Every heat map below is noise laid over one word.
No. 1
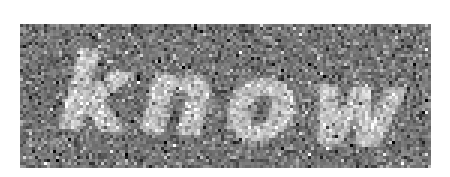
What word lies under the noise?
know
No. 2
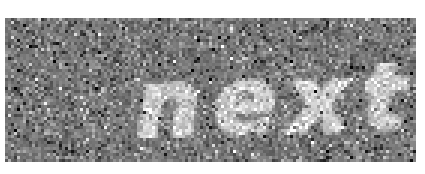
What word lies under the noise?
next
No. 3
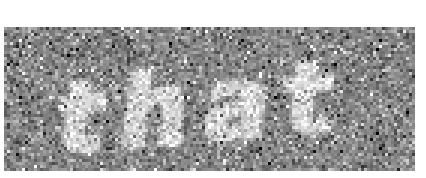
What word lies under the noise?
that
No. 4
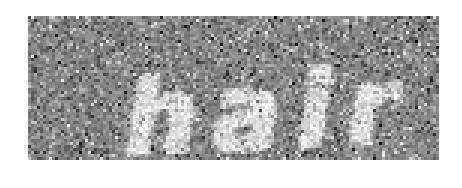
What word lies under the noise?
hair
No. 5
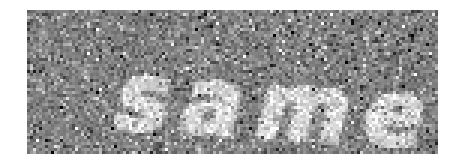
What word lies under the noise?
same
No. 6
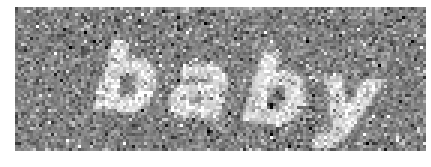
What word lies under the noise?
baby
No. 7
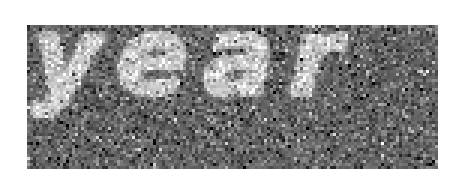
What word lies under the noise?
year
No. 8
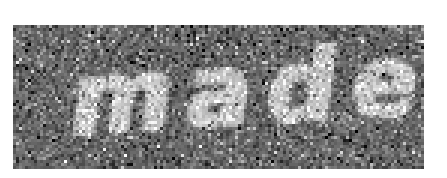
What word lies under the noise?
made
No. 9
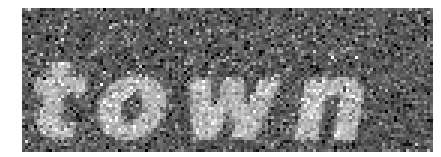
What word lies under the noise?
town
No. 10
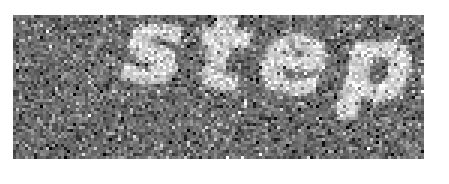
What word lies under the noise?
step
